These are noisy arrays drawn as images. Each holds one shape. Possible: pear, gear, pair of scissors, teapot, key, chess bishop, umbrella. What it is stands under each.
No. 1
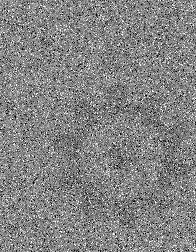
gear
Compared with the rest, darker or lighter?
darker
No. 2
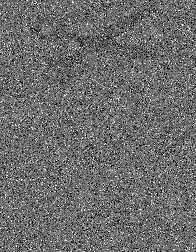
pair of scissors
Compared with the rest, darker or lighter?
darker
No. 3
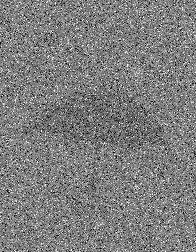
umbrella
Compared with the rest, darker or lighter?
darker
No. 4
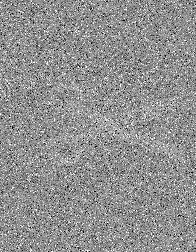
pair of scissors
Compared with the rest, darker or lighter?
lighter
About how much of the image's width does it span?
two thirds
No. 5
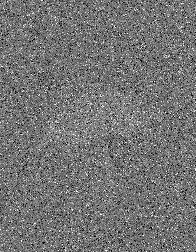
umbrella
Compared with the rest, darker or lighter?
lighter
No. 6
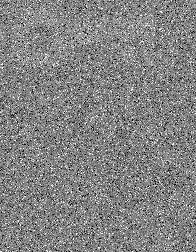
key
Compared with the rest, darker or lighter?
lighter
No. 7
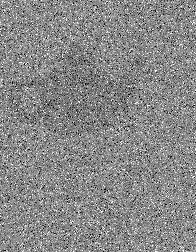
teapot
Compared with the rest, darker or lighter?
darker
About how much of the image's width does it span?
two thirds
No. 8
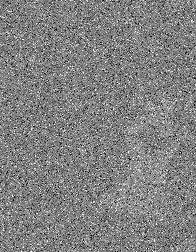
chess bishop
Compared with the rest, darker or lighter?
lighter
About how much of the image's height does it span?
half
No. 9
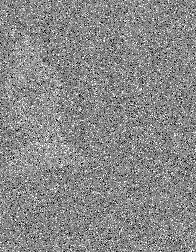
chess bishop
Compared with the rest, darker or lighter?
lighter
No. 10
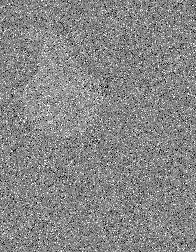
pear
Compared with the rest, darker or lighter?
lighter
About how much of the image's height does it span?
half
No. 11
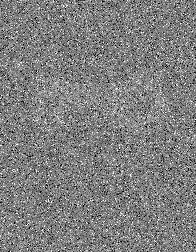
key
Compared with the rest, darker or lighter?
lighter
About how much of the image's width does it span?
two thirds
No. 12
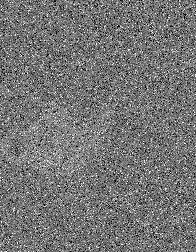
teapot
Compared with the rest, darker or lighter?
lighter
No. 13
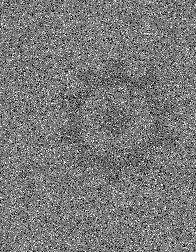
gear
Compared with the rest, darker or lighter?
darker
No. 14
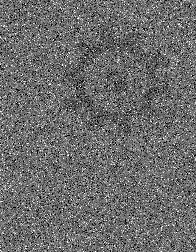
gear
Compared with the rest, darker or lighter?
darker
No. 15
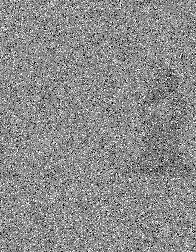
chess bishop
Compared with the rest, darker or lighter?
darker
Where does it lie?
middle right
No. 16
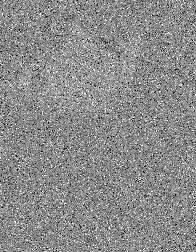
teapot
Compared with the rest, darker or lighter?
lighter
